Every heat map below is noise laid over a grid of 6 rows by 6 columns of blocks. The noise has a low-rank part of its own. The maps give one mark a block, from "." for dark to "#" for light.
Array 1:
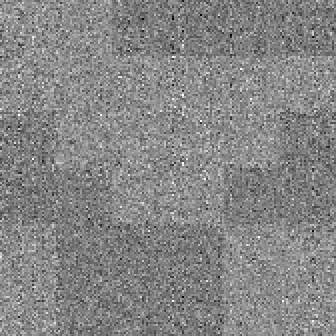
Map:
##....
######
.####.
..##..
#...##
#...##
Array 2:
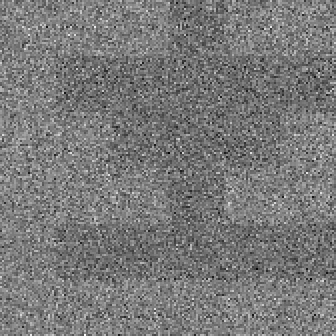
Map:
###.##
#.....
##...#
###.##
#.....
######
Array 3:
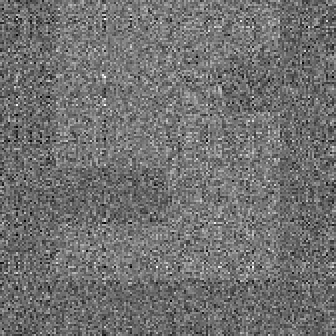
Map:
.####.
.###..
.####.
...##.
.####.
......
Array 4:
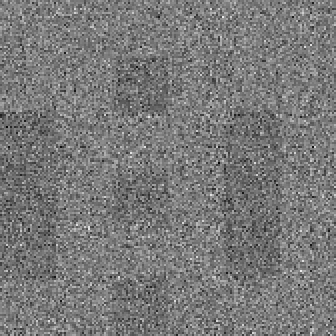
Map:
######
##.###
.###.#
.#.#.#
.###.#
##.###
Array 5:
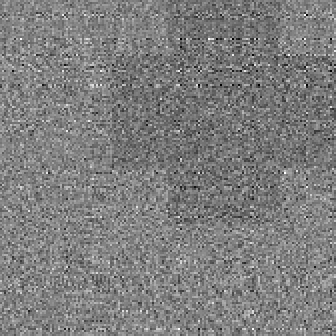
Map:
###..#
##....
##....
###..#
######
######
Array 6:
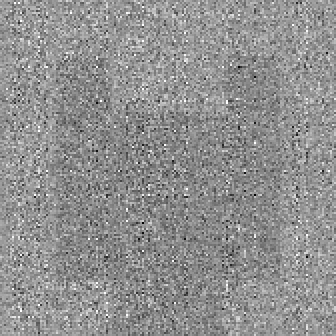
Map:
######
#.##.#
#....#
#....#
#....#
##..##
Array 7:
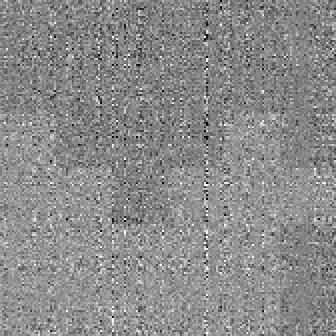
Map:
......
......
#...#.
##.###
#####.
#####.
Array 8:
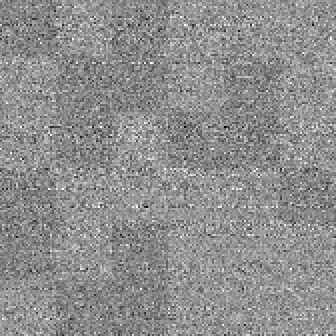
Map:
.#.###
#..#.#
#.#..#
.####.
.#.###
#..###
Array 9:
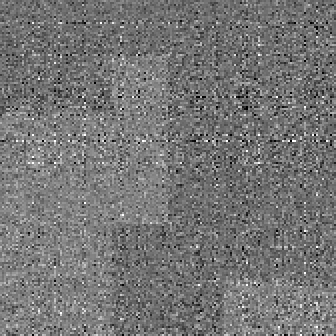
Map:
......
..#...
###...
###...
##....
##..##
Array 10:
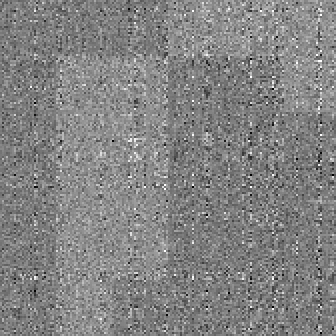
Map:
...###
.##..#
.##...
.##...
.##...
.#....
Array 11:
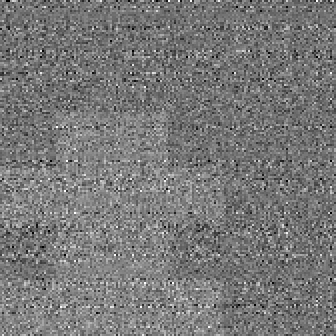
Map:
......
......
.##...
####..
.##...
####..
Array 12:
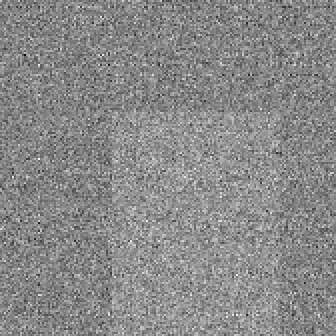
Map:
......
......
..###.
..###.
..###.
..###.
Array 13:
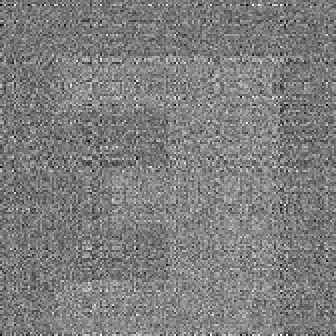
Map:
......
.####.
...##.
..###.
...##.
.####.
